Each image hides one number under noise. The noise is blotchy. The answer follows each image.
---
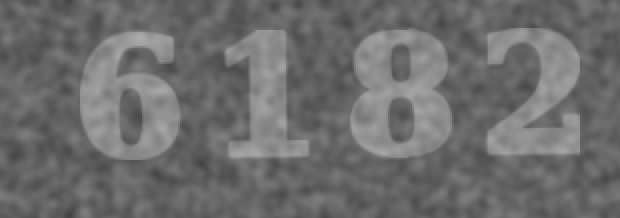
6182
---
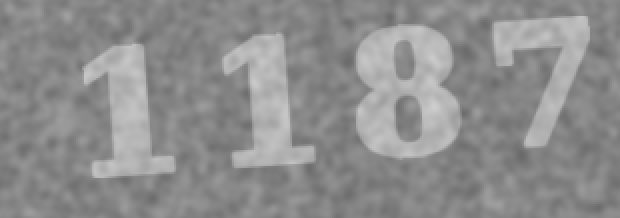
1187
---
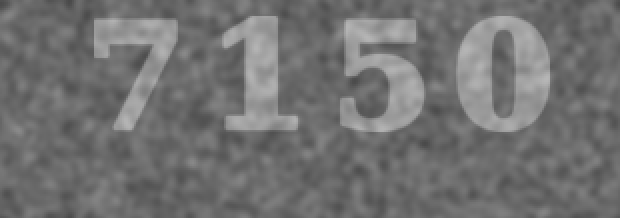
7150
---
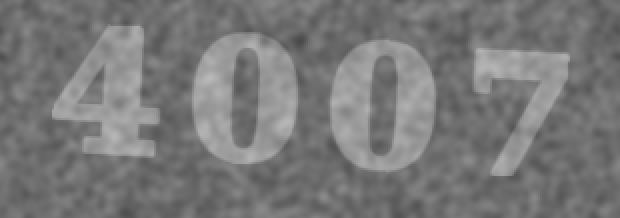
4007
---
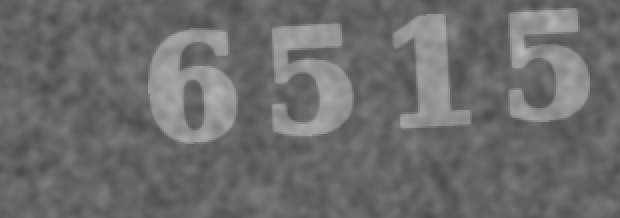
6515
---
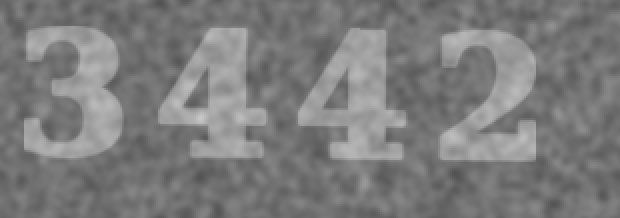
3442
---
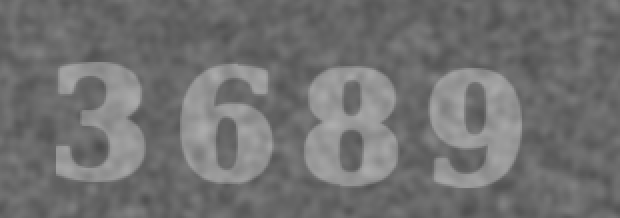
3689
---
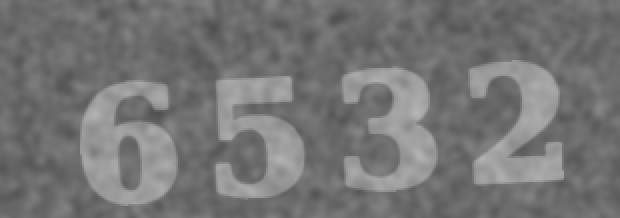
6532
